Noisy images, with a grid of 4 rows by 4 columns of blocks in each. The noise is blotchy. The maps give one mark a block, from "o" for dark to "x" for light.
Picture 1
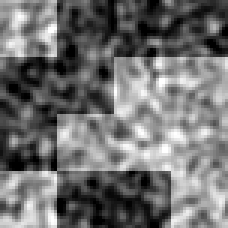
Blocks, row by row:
xooo
ooxx
oxxx
xoox
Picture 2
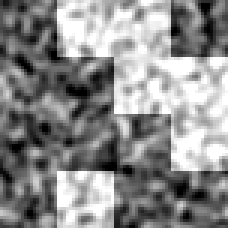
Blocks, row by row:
oxxo
ooxx
ooox
oxoo
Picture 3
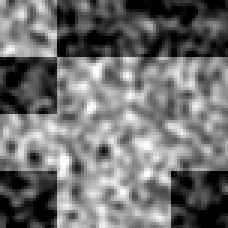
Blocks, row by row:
xooo
oxxx
xxxx
oxxo
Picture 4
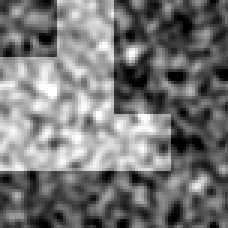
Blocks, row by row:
oxoo
xxoo
xxxo
oooo
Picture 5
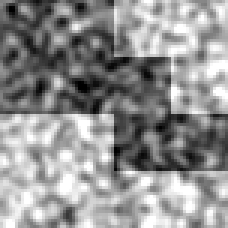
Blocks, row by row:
ooxx
ooox
xxoo
xxxx
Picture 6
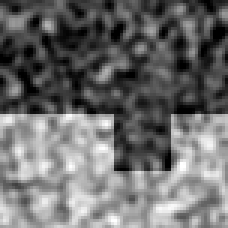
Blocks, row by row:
oooo
oooo
xxox
xxxx
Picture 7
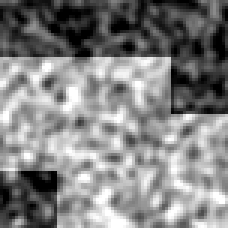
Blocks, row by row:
oooo
xxxo
xxxx
oxxx
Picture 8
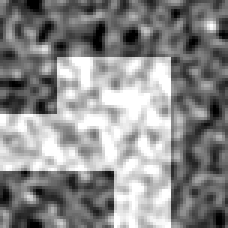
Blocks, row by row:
oooo
oxxo
xxxo
ooxo
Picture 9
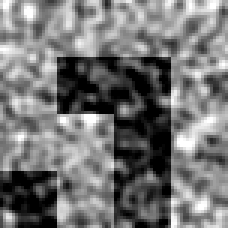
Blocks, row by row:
xxxx
xoox
xxox
oxox
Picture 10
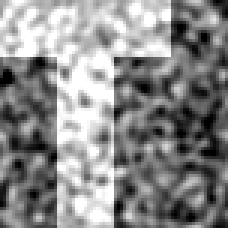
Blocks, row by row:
xxxo
oxoo
oxoo
oxoo
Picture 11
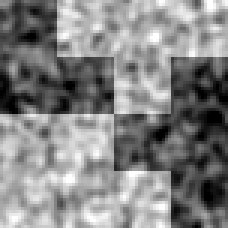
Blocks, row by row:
oxxx
ooxo
xxoo
xxxo
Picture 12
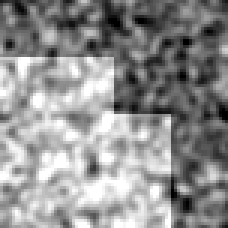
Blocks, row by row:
oooo
xxoo
xxxo
xxxo
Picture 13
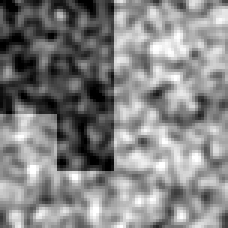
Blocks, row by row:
ooxx
ooxx
xoxx
xxxx
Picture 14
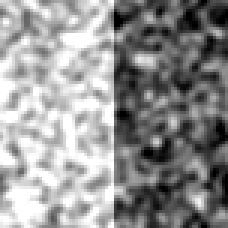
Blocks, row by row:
xxoo
xxoo
xxoo
xxoo
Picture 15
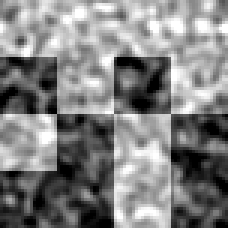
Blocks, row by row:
xxxx
oxox
xoxo
ooxo
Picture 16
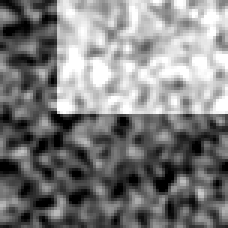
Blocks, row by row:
oxxx
oxxx
oooo
oooo
